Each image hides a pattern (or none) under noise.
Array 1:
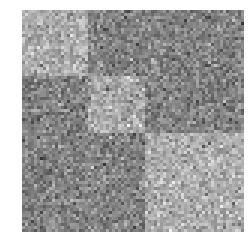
blocks along the diagonal
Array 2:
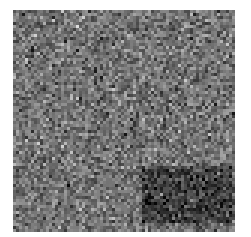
one block
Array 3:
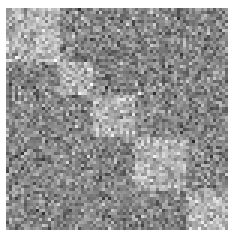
blocks along the diagonal
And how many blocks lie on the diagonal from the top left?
5
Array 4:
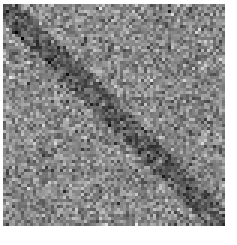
a diagonal band
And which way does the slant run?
top left to bottom right
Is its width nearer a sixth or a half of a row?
a sixth
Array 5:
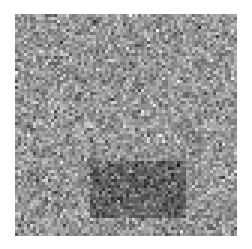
one block
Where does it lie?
bottom middle
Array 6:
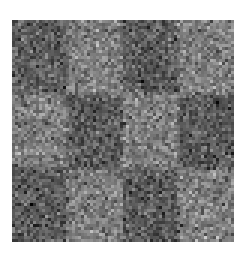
a checkerboard
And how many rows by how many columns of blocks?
3 by 4
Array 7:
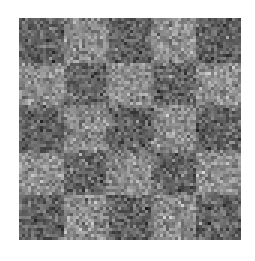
a checkerboard
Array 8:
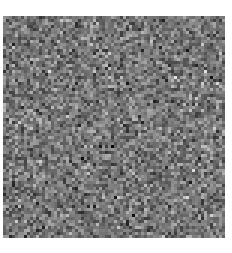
only noise
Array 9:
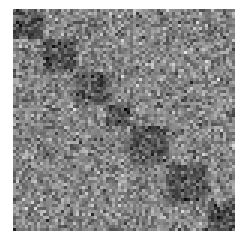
blocks along the diagonal
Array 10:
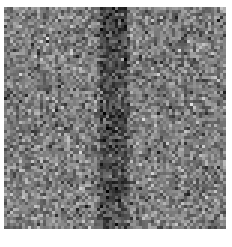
one band of columns
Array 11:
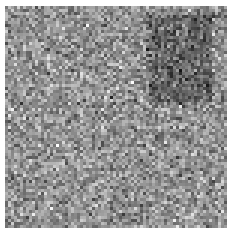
one block
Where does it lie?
top right
